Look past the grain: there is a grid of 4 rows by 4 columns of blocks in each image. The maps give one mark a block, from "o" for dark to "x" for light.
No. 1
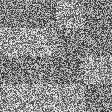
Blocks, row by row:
o o x o
x x o o
o o o x
x x x o
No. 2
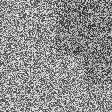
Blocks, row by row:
x x o o
x x o o
x x x o
x x x x
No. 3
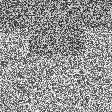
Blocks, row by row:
o o o o
x o o x
x x x x
x x x x
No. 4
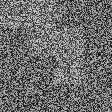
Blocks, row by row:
x x o o
o x x o
o o x o
o o o o
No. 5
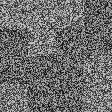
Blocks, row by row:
x x x o
o x o o
o o o x
x o o x
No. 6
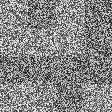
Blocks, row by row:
x o x o
x x x o
o o o o
x x o x
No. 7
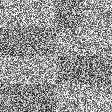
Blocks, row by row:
x x o x
o o x x
x x o o
o o x x
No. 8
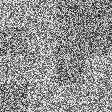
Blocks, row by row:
x x o o
o x o o
x x o x
o x x x
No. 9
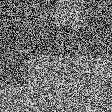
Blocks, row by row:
o o x o
o o o o
o x x x
x x x x
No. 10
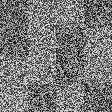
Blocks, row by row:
o x x o
o x o x
x x o x
x o x o
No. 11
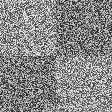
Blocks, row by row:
x x o o
x x o o
o o x x
o o x x
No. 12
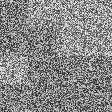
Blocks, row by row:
o x x x
o o x x
x o o o
o o o o
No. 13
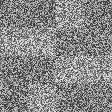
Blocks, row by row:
o o x o
x x o o
o o x x
o x o o
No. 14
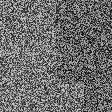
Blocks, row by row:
x x o o
x x o o
x x o o
x x x o
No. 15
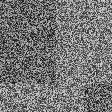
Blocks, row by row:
o o x x
o o x x
o o x x
x x x o
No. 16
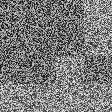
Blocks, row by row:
o o o x
o o o x
o o x o
x x x x
